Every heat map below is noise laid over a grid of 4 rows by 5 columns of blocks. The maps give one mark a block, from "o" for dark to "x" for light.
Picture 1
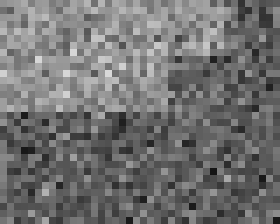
x x x x o
x x x o o
o o o o o
o o o o o
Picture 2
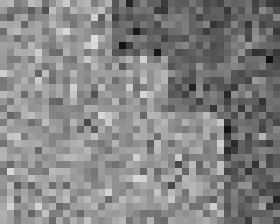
x x o o o
x x x o o
x x x x o
x x x x o
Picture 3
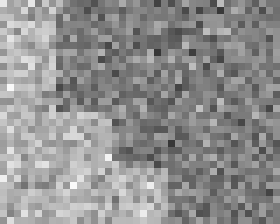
x o o o o
x o o o o
x x o o o
x x x o o
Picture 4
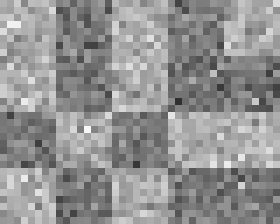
x o x o x
x o x o o
o x o x x
x o x o o
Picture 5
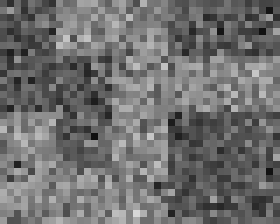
o x x o o
o o x x x
x o x o o
x x x o o
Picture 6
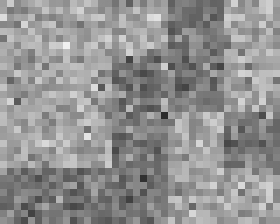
x x x o x
x x o o x
x x o x o
o o o x x
